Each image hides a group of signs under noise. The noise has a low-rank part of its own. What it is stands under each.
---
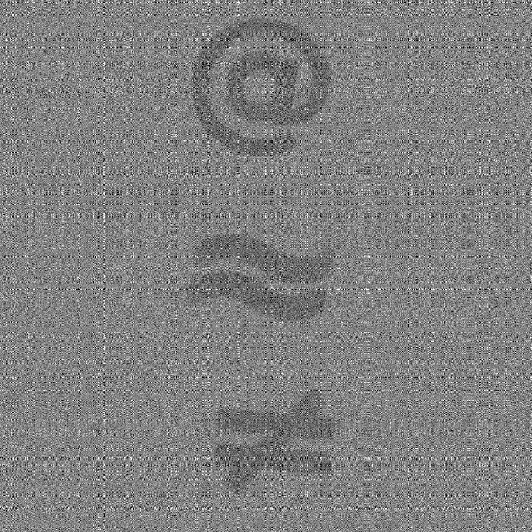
top middle: at sign; centre: approximately sign; bottom middle: not-equal sign
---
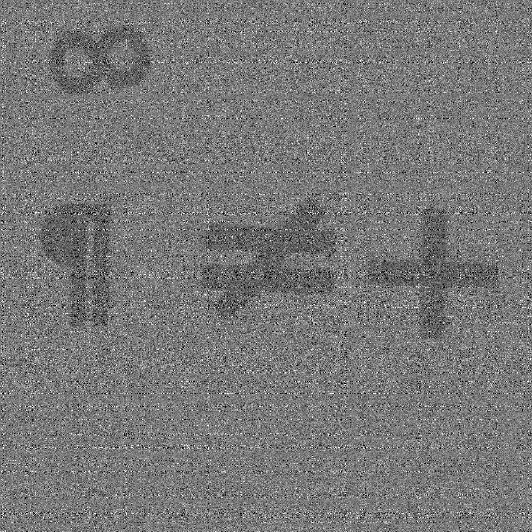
top left: infinity sign; middle left: pilcrow; centre: not-equal sign; middle right: plus sign
